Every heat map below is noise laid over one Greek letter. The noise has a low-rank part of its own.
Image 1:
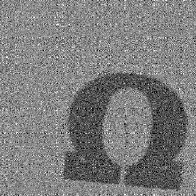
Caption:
dark omega
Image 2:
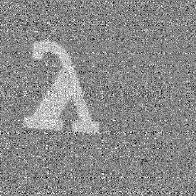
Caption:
light lambda
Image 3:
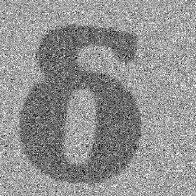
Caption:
dark delta
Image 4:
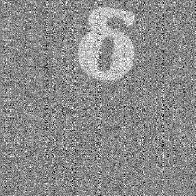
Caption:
light delta, top middle
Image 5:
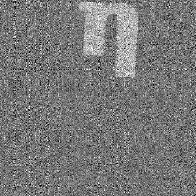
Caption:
light eta, top middle
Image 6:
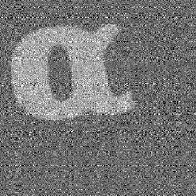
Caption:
light alpha
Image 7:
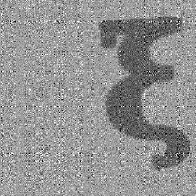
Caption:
dark xi
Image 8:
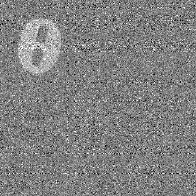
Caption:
light theta, top left
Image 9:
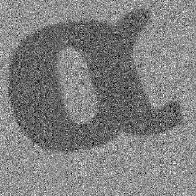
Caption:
dark alpha
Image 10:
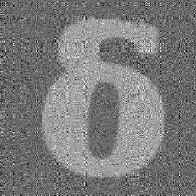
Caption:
light delta
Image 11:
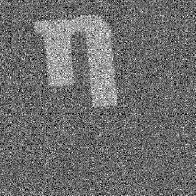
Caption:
light eta
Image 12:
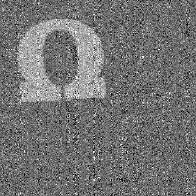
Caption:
light omega
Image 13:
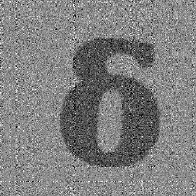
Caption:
dark delta
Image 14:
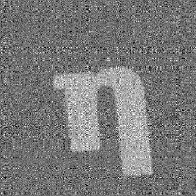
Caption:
light eta
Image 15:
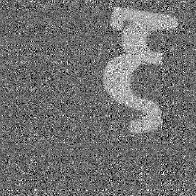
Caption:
light xi
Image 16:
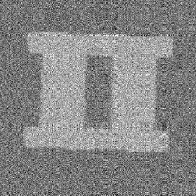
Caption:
light pi
